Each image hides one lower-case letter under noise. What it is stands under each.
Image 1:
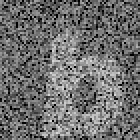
b
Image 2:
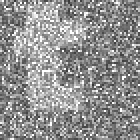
t
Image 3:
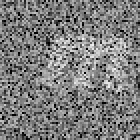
m
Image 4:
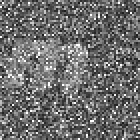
m
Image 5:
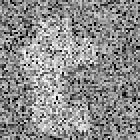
t
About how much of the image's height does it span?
nearly all
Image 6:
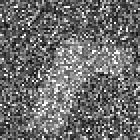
r
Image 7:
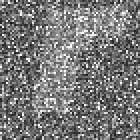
r
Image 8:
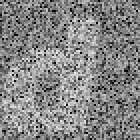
d
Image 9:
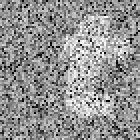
t
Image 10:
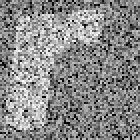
r
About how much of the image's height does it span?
nearly all
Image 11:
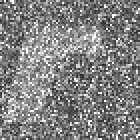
r
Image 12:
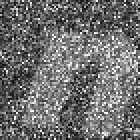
n
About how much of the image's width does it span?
nearly all
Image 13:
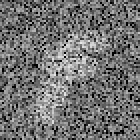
f
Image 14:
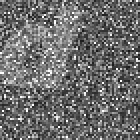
d
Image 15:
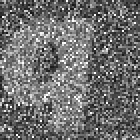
q
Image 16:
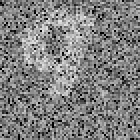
q
